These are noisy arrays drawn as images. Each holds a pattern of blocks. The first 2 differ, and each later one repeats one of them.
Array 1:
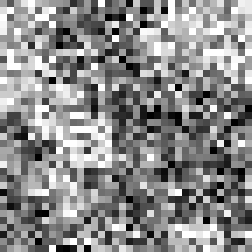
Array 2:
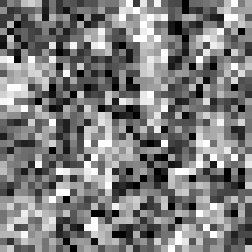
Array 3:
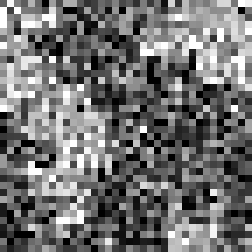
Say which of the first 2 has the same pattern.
1
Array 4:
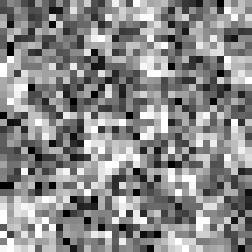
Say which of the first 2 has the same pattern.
2
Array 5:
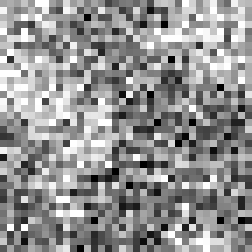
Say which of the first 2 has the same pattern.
1
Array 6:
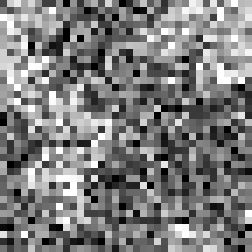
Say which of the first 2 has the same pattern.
1
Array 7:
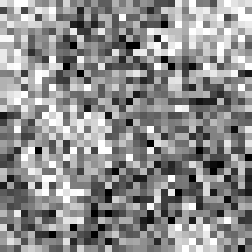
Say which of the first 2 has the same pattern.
1
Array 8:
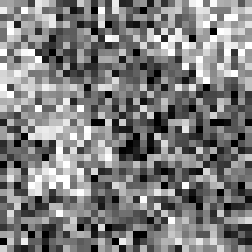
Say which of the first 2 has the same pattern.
1
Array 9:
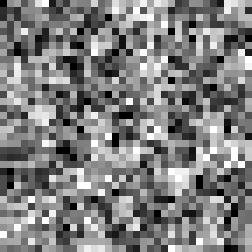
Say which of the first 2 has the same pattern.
2
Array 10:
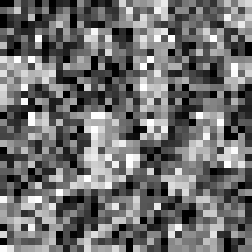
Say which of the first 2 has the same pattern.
2
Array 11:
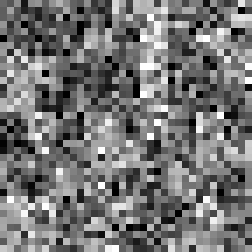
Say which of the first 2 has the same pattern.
2
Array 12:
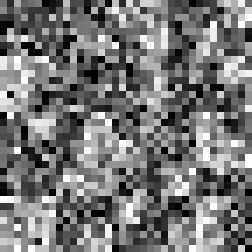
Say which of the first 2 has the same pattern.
2
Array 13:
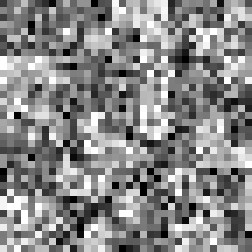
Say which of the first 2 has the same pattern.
2
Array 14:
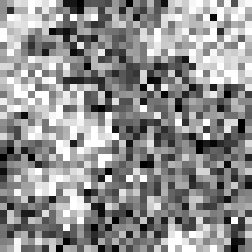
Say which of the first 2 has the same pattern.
1
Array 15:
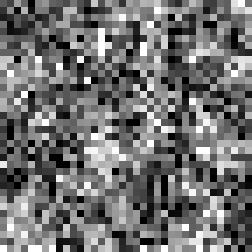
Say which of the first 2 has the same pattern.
2
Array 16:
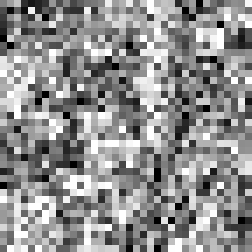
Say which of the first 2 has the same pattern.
2
